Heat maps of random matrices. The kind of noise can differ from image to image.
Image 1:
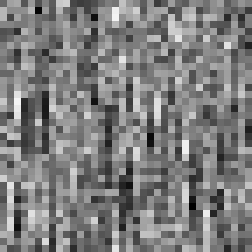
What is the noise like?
streaked along the columns
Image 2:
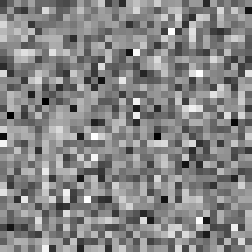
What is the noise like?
independent entries
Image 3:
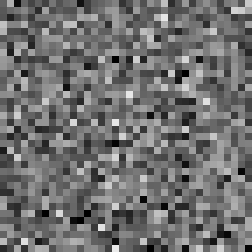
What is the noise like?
low rank plus noise
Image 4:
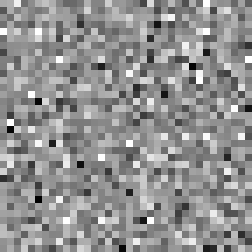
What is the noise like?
heavy tails
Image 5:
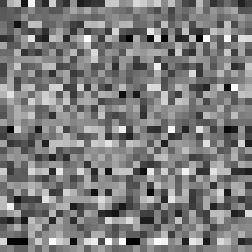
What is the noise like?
rows of uneven size
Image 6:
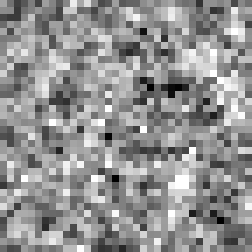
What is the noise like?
blotchy
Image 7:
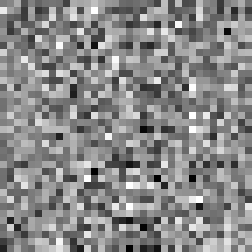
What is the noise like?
low rank plus noise
